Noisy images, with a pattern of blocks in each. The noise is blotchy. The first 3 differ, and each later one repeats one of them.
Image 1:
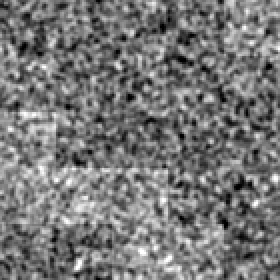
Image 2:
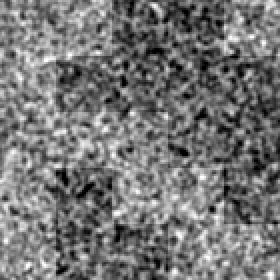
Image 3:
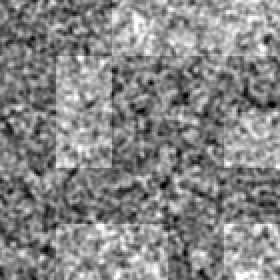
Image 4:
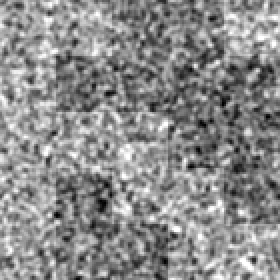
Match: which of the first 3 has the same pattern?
2
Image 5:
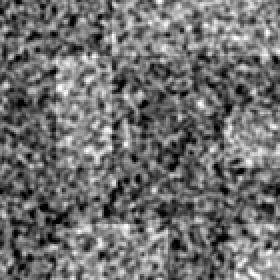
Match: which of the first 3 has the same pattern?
3
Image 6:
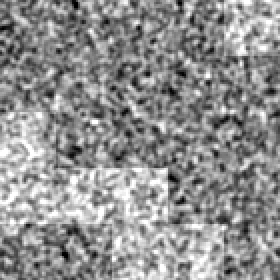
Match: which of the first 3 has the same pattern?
1
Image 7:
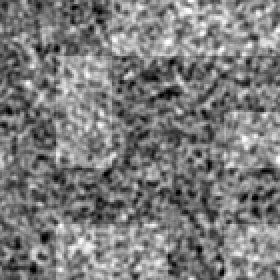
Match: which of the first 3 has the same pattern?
3
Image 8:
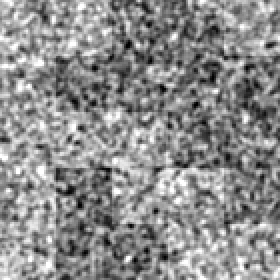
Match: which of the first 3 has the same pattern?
2
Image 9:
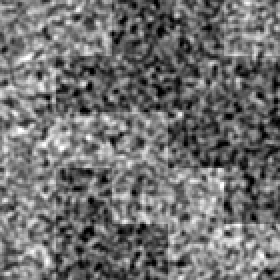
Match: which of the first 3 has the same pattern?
2
